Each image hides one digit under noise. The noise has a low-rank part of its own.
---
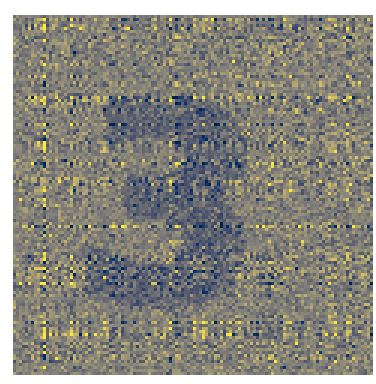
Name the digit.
3
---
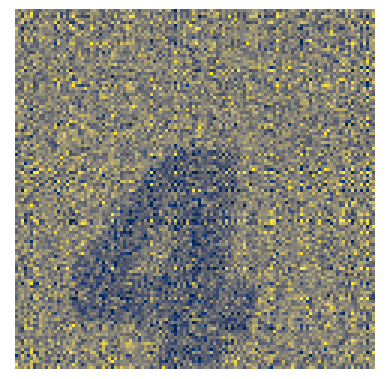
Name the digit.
4
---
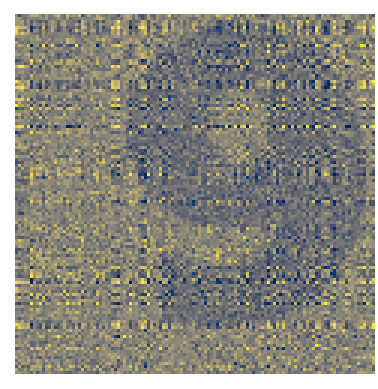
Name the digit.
9
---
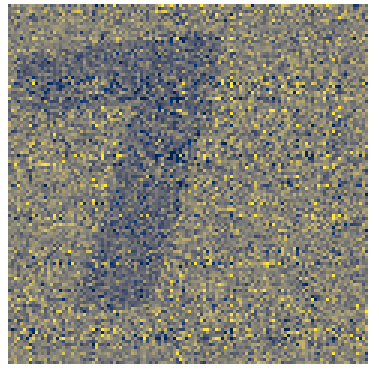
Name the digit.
7
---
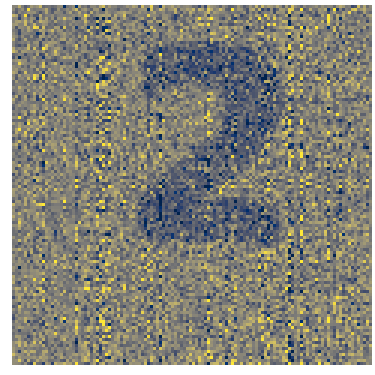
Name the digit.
2
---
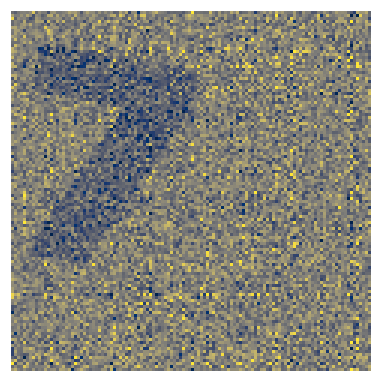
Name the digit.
7
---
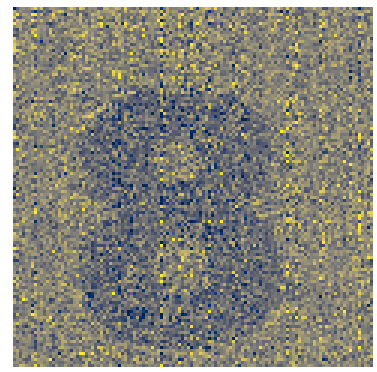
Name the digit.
8
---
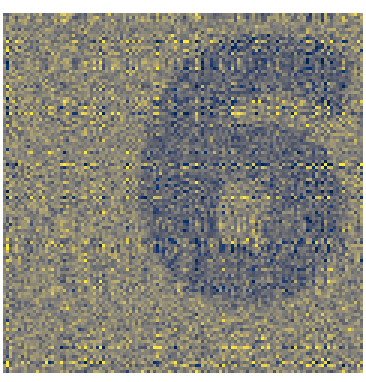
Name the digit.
6
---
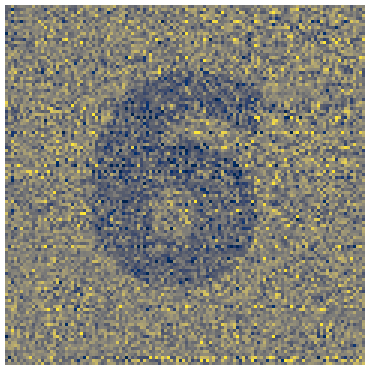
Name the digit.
6
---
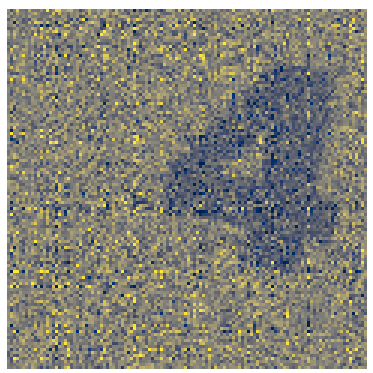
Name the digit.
4
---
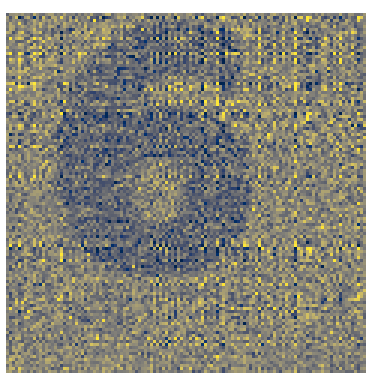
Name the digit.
6
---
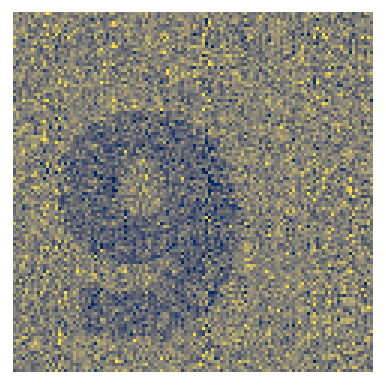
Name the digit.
9
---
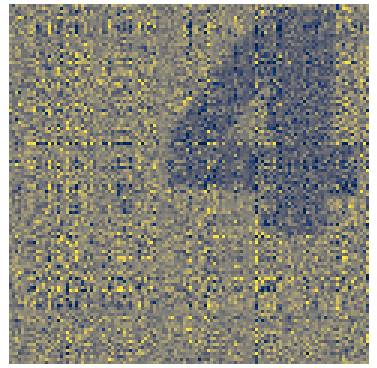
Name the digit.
4
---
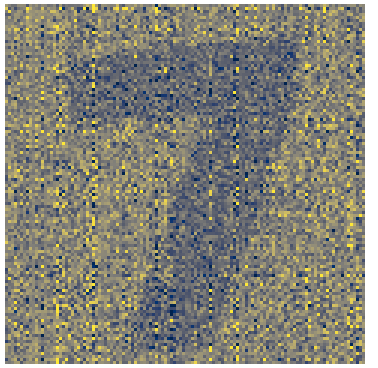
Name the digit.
7
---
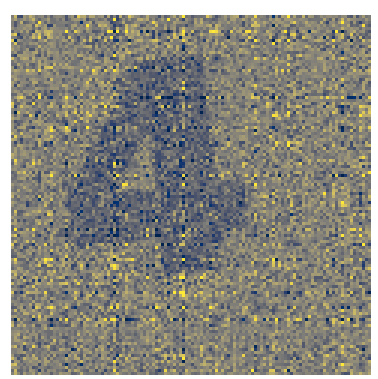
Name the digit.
4
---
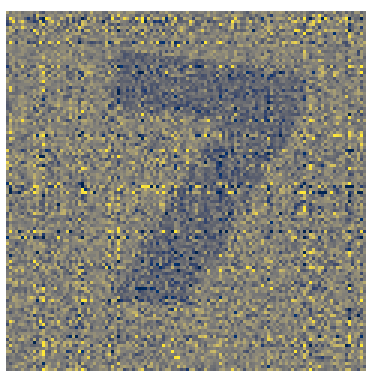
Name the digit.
7
